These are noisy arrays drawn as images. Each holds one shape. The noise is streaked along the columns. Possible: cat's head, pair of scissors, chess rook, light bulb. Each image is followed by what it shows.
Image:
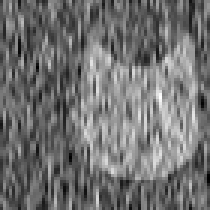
cat's head
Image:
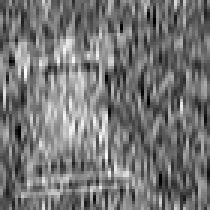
chess rook
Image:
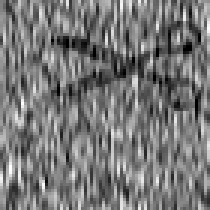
pair of scissors
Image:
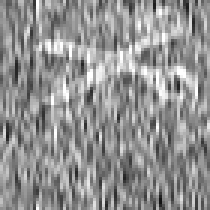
pair of scissors
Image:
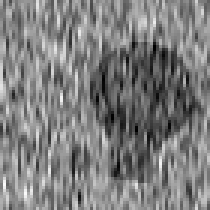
light bulb
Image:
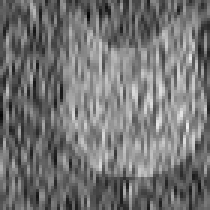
cat's head
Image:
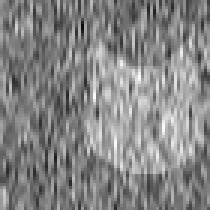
cat's head
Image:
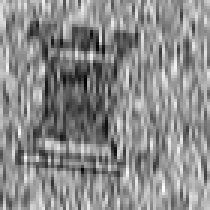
chess rook
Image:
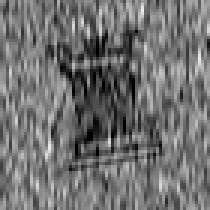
chess rook
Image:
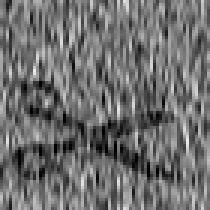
pair of scissors
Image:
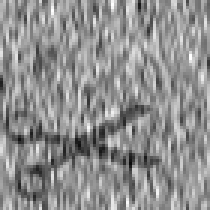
pair of scissors
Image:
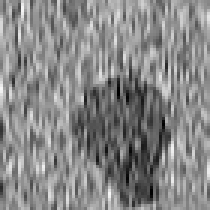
light bulb
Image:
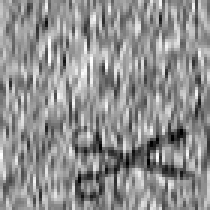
pair of scissors
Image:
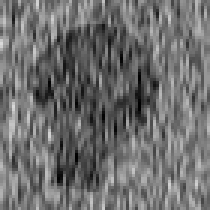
light bulb
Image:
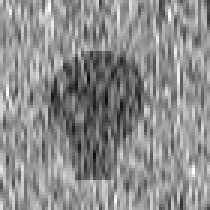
light bulb
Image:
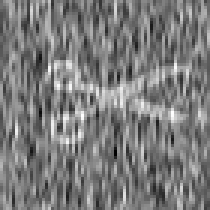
pair of scissors
